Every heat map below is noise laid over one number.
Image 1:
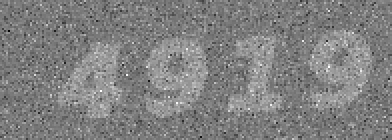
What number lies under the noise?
4919
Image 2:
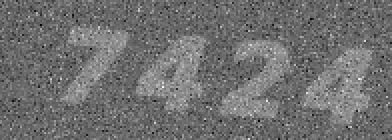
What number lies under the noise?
7424
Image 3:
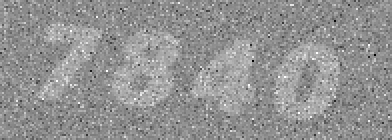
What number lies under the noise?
7840
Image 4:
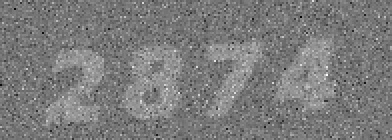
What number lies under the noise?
2874
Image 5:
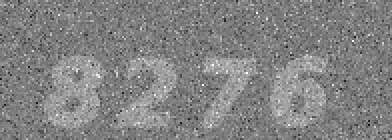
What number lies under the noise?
8276
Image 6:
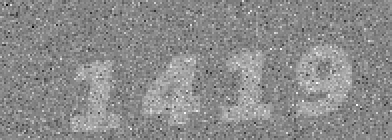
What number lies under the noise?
1419
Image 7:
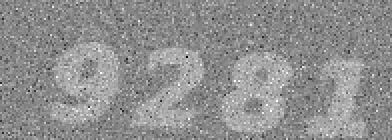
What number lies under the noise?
9281
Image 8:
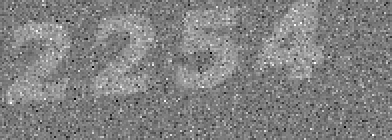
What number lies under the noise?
2254
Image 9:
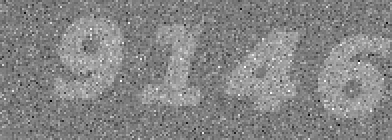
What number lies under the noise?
9146
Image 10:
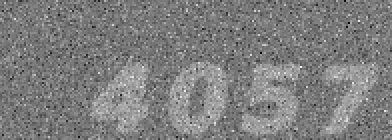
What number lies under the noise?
4057
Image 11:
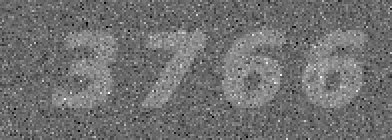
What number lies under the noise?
3766
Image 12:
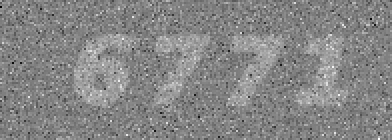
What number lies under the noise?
6771
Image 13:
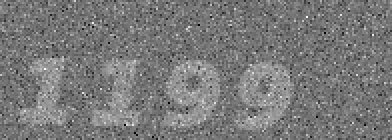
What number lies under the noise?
1199
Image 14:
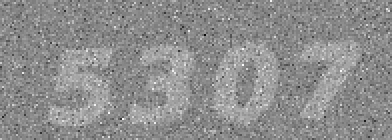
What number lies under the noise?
5307
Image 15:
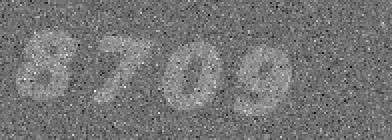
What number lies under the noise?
8709
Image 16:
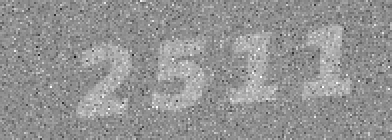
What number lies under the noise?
2511
